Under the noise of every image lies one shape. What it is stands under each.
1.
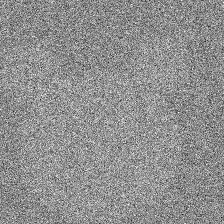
light bear's head
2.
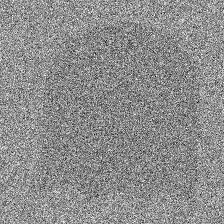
dark ghost
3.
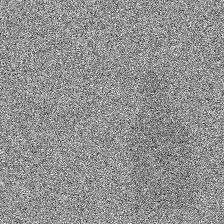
dark bottle
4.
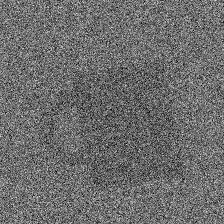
dark cup
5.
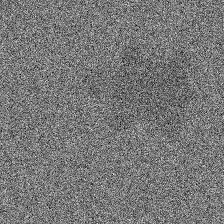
dark turtle
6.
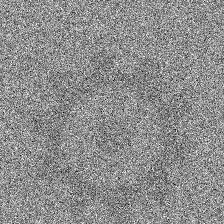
dark gear
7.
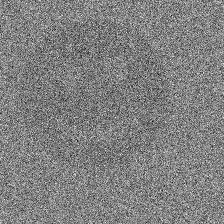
dark smiling face
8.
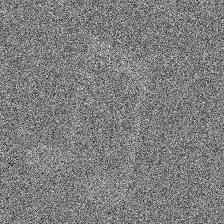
light pair of musical notes
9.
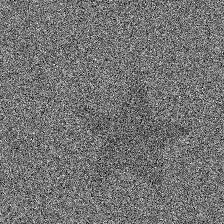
dark star
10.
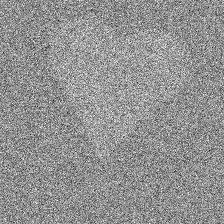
light heart
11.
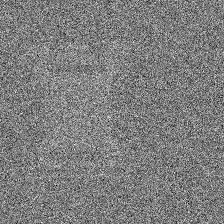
light chess rook
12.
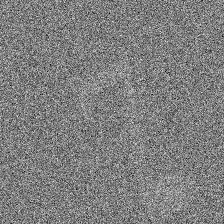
light musical note
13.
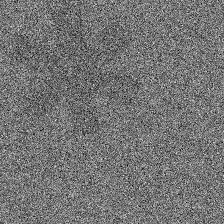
dark asterisk
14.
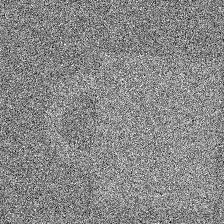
light cup
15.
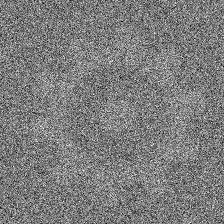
light gear
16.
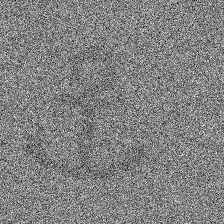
dark anchor
